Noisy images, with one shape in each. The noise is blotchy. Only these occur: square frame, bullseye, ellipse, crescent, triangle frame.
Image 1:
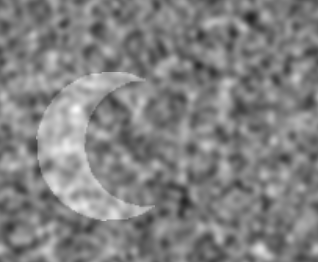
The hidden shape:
crescent
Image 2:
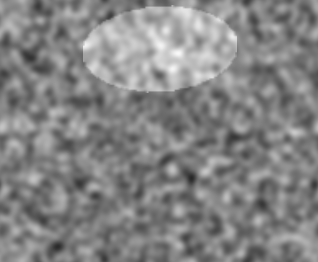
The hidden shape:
ellipse
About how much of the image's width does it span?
half
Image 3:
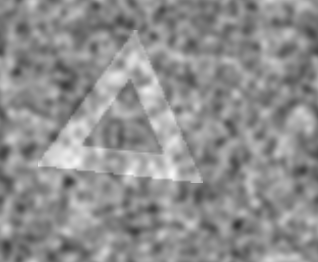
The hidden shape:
triangle frame
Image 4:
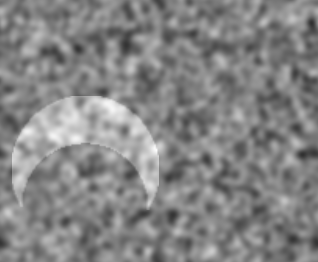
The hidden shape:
crescent
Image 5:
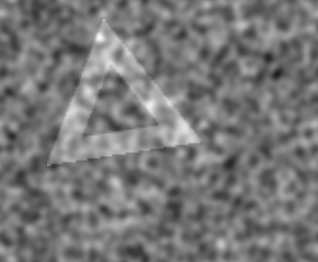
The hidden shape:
triangle frame
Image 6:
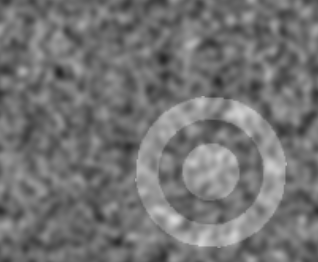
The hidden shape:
bullseye
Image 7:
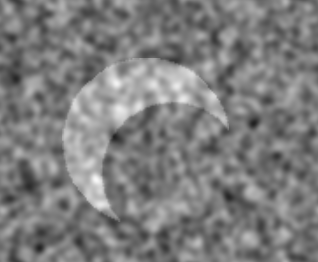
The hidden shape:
crescent
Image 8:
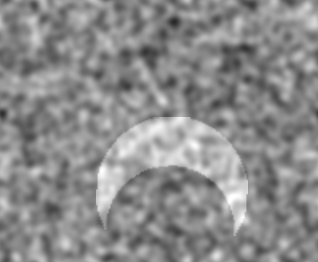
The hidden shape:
crescent
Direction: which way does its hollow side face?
down
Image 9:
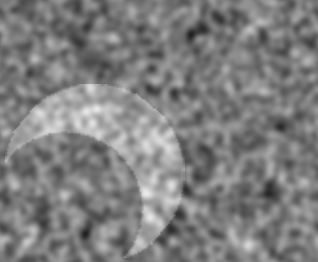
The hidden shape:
crescent
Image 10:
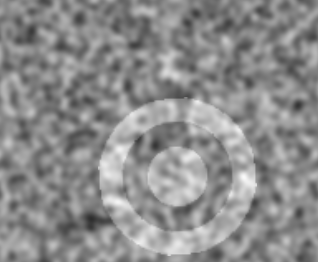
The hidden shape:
bullseye
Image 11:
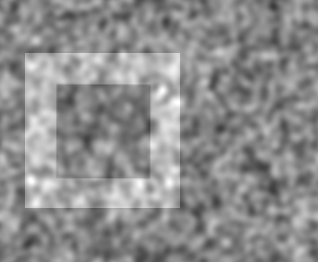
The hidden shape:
square frame
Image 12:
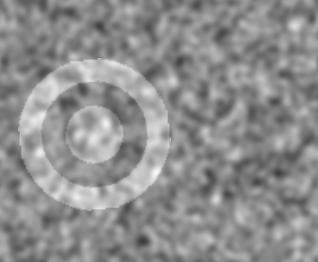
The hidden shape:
bullseye
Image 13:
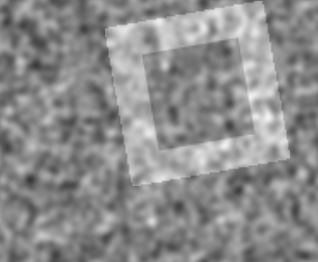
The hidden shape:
square frame
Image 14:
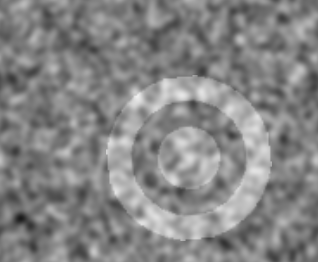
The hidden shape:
bullseye
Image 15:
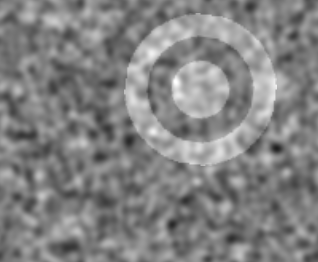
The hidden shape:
bullseye
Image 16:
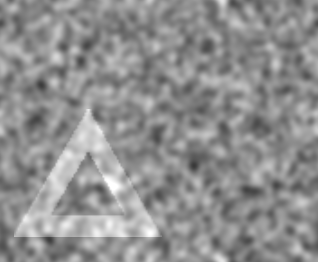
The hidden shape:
triangle frame
